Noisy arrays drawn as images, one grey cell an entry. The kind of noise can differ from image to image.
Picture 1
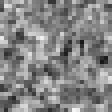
blotchy
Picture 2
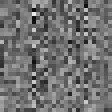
columns of uneven size
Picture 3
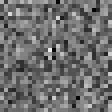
low rank plus noise
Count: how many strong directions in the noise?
three or four
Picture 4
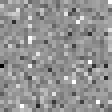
heavy tails
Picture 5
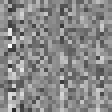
columns of uneven size
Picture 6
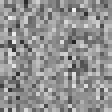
low rank plus noise
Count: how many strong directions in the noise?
five to eight
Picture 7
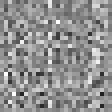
low rank plus noise
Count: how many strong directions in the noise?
two
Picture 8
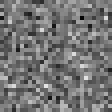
independent entries
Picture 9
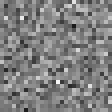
independent entries
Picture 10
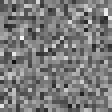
independent entries
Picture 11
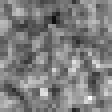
blotchy
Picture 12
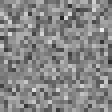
independent entries
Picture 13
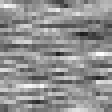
streaked along the rows
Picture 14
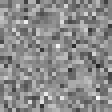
independent entries
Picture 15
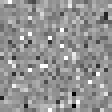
heavy tails
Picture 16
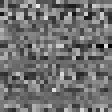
rows of uneven size
